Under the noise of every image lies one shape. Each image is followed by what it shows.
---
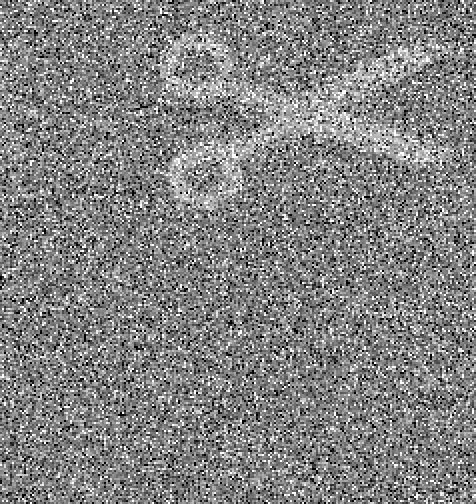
pair of scissors
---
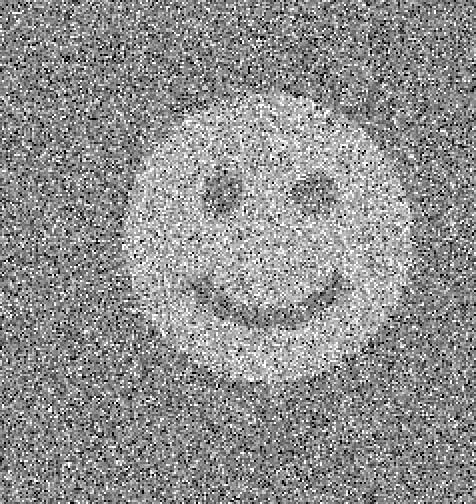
smiling face
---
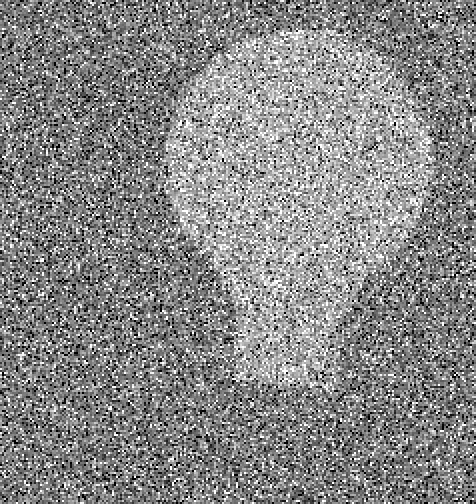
light bulb
